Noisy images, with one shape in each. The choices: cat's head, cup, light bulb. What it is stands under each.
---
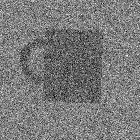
dark cup
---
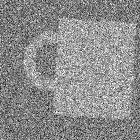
light cup
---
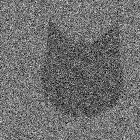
dark cat's head
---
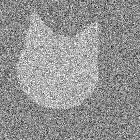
light cat's head
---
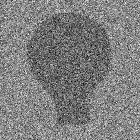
dark light bulb
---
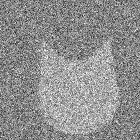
light cat's head
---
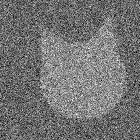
light cat's head
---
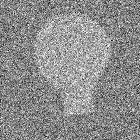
light light bulb
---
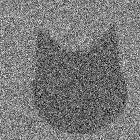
dark cat's head
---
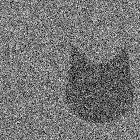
dark cat's head
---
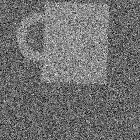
light cup
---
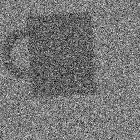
dark cup
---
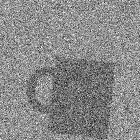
dark cup
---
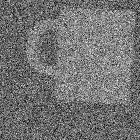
light cup
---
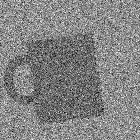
dark cup
